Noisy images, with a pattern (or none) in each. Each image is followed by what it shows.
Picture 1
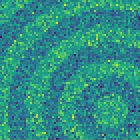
rings round one point
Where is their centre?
bottom right
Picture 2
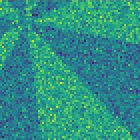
spokes from one point
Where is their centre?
top left
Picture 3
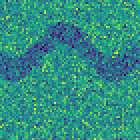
a wavy band
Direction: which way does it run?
left to right
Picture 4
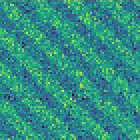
diagonal stripes
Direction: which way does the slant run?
top left to bottom right
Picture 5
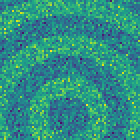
rings round one point
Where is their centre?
bottom middle
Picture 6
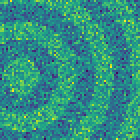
rings round one point
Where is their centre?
middle left
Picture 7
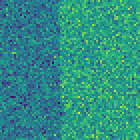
a sharp edge
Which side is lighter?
right
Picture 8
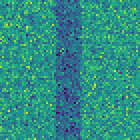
one vertical stripe
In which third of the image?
middle
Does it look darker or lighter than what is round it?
darker
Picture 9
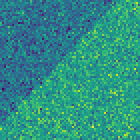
a sharp edge
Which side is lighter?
bottom right
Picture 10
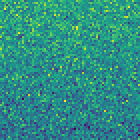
a smooth slope
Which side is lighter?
top
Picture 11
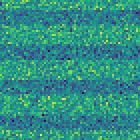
horizontal stripes
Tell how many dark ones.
4
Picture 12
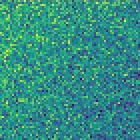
a smooth slope
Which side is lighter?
top left
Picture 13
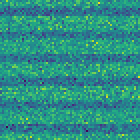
horizontal stripes
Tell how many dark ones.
6
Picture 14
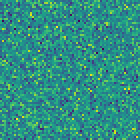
only noise
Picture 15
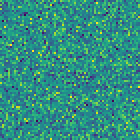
only noise
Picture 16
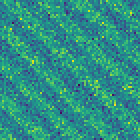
diagonal stripes
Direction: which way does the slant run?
top left to bottom right
